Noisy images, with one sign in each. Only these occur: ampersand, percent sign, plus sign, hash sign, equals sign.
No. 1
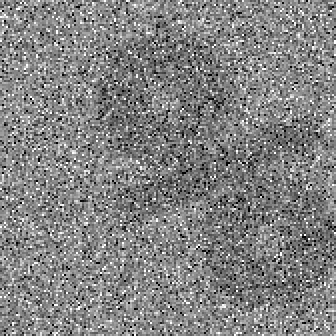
dark percent sign
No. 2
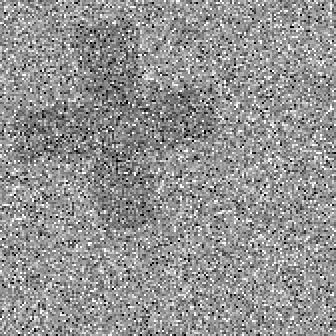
dark plus sign
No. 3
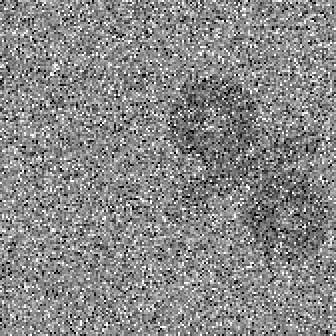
dark percent sign
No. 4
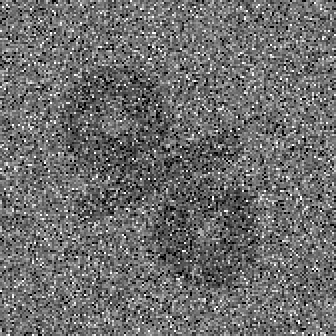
dark percent sign
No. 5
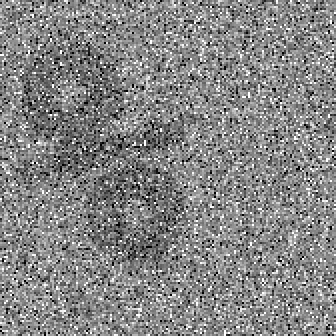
dark percent sign
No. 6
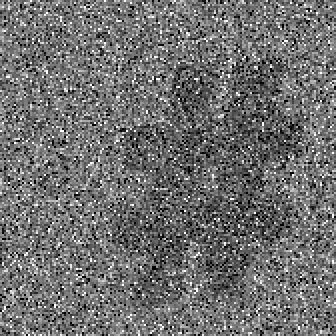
dark hash sign
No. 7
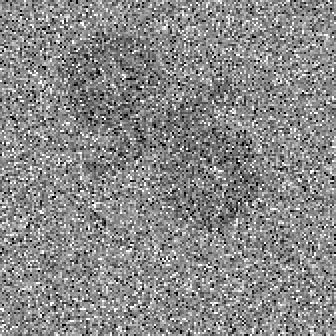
dark percent sign
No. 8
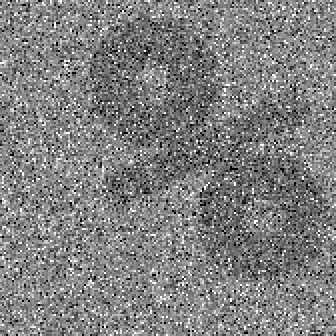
dark percent sign
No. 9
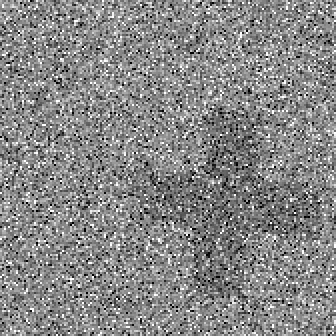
dark plus sign
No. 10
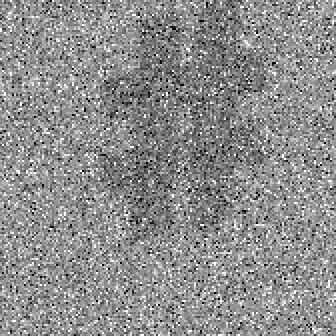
dark hash sign
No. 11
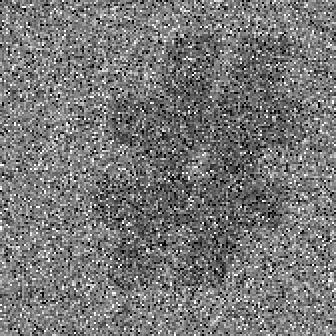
dark hash sign
